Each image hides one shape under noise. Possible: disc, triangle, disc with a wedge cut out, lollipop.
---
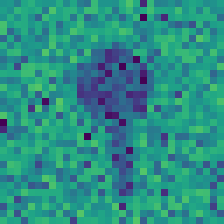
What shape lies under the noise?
lollipop
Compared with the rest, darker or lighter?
darker
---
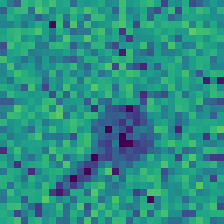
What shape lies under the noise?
lollipop
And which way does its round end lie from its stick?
up and right
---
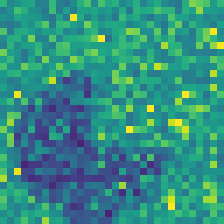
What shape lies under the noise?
disc with a wedge cut out
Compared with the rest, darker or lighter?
darker
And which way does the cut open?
up and right
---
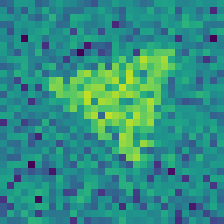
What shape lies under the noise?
triangle
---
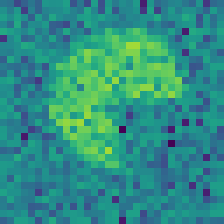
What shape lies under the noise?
disc with a wedge cut out
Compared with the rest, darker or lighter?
lighter
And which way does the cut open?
down and right
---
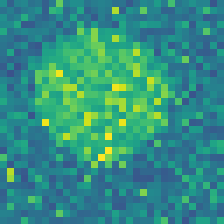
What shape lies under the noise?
disc
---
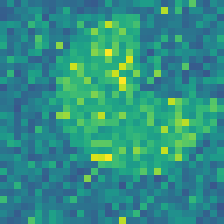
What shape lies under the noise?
disc with a wedge cut out
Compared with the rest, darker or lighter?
lighter
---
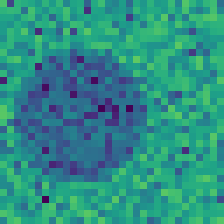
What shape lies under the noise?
disc
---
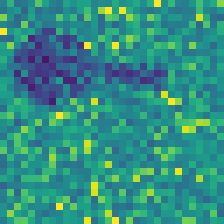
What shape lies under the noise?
lollipop
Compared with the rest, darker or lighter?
darker
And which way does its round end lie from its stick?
left
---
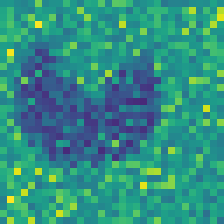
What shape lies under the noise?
disc with a wedge cut out
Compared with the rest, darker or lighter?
darker
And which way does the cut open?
up
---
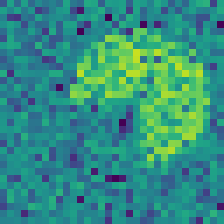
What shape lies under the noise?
disc with a wedge cut out
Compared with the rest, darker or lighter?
lighter
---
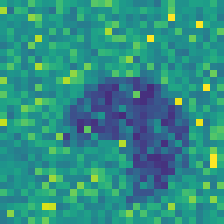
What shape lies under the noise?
disc with a wedge cut out
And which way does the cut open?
down and left
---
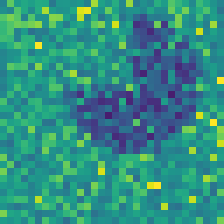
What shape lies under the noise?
disc with a wedge cut out
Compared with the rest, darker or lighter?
darker
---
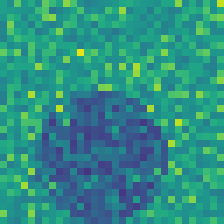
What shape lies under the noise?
disc
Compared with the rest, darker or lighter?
darker
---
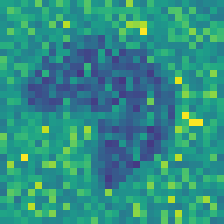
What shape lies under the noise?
disc with a wedge cut out
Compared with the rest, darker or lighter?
darker
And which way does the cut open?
down and left
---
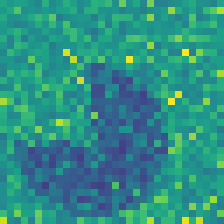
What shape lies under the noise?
disc with a wedge cut out
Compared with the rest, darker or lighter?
darker
